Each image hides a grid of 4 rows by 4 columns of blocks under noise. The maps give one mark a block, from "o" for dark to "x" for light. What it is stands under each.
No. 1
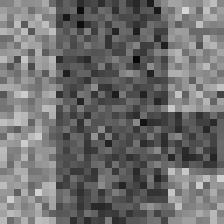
x o o x
x o o x
x o o o
x o o x
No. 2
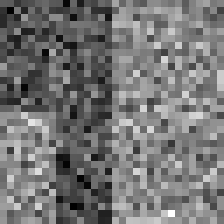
o o x x
o o x x
x o x x
x o x x
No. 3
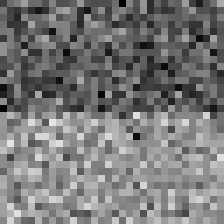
o o o o
o o o o
x x x x
x x x x
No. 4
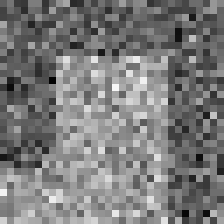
o o o o
o x x o
o x x o
x x x o
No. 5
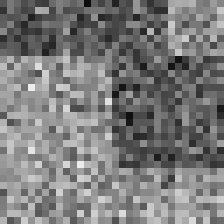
o o o x
x x o o
x x o o
x x x x
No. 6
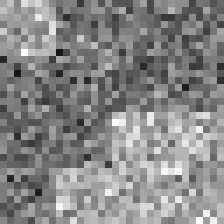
x o o o
o o o o
o o x x
o x x x
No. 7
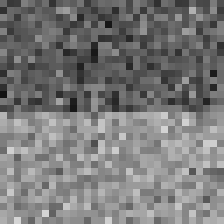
o o o o
o o o o
x x x x
x x x x
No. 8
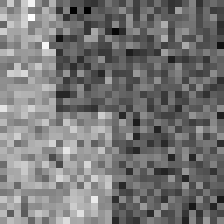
x o o o
x o o o
x x o o
x x o o
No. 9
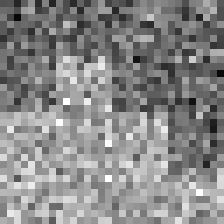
o o o o
o x o o
x x x o
x x x x
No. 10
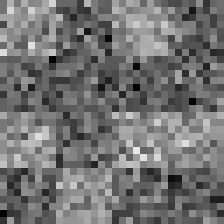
x o x o
o o o o
x o x x
o x o o
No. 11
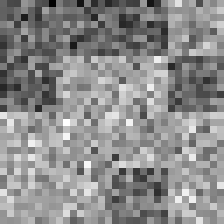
o o o x
o x x o
x x x x
x x o x
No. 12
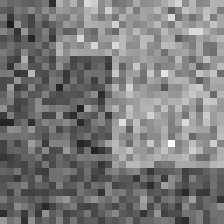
o x x x
o o x x
o o x x
o o o o
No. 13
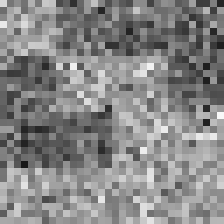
x o o o
o x x o
o o x x
x x x x
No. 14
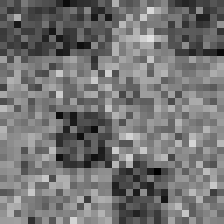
o o x o
x x x x
x o x x
x x o x
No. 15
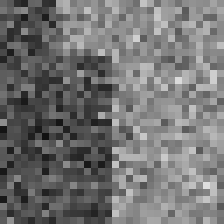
o x x x
o o x x
o o x x
o o x x
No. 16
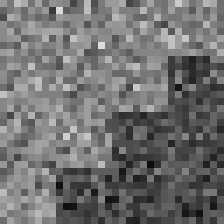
x x x x
x x x o
x x o o
x o o o
